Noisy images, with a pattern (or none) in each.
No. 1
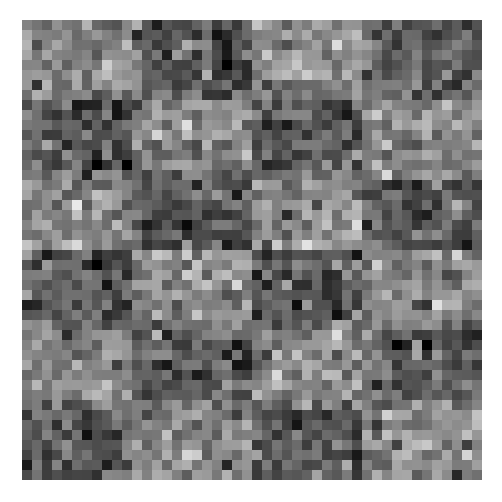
a checkerboard
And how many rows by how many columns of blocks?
6 by 4
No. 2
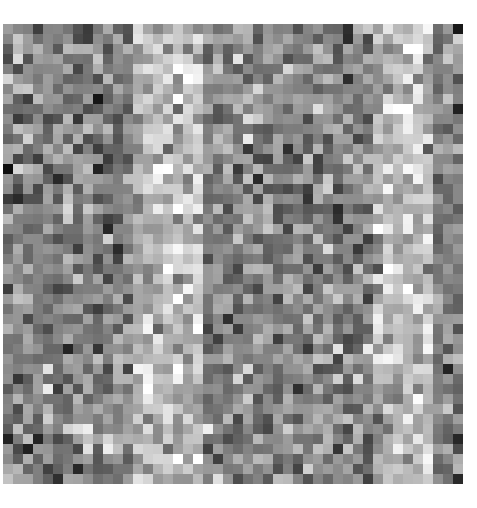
bands of columns
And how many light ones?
2
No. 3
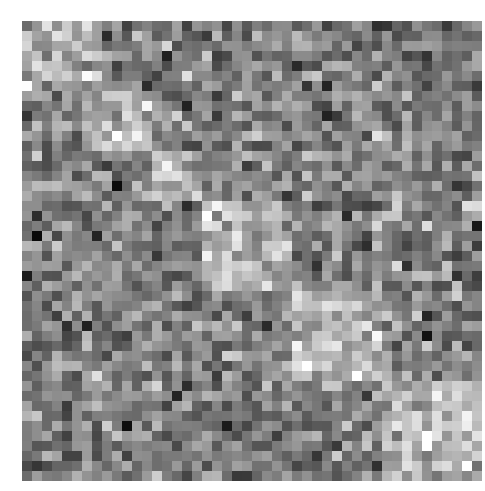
blocks along the diagonal
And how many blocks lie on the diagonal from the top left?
6
